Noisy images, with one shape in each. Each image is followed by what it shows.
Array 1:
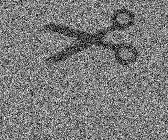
dark pair of scissors
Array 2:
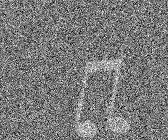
light pair of musical notes
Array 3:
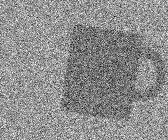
dark cup
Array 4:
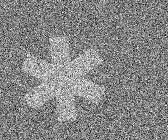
light asterisk
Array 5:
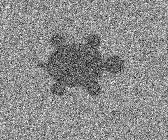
dark turtle
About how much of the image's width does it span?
half
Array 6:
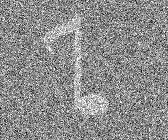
light musical note
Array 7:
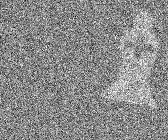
light chess bishop
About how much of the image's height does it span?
two thirds
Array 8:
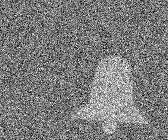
light bell
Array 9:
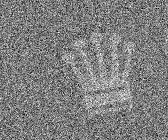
light chess queen
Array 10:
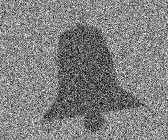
dark bell
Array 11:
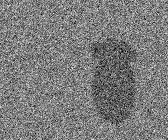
dark footprint
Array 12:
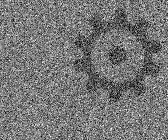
dark gear
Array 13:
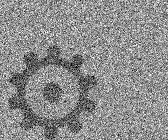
dark gear
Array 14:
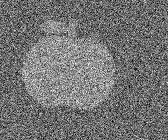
light apple
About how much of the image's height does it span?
two thirds
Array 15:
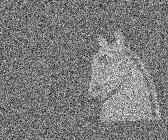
light chess knight
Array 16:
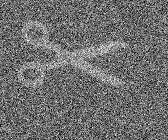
light pair of scissors
